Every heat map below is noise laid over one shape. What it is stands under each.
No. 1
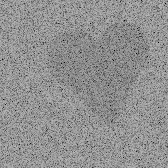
heart
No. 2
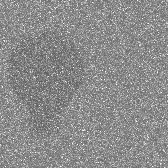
light bulb
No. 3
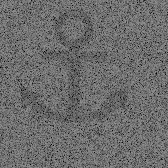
anchor
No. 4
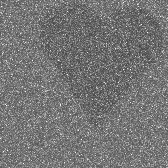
heart
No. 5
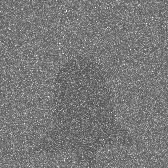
bell
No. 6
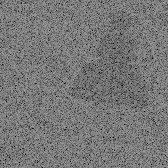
chess pawn
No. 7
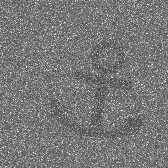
anchor
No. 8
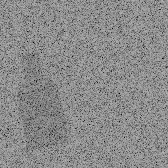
bottle
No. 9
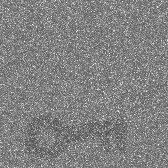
key
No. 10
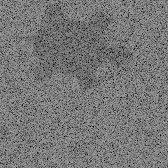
turtle
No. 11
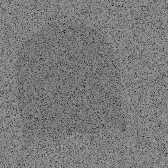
ghost
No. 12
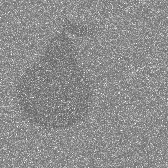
pear
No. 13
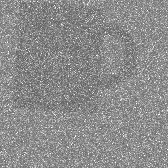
cup
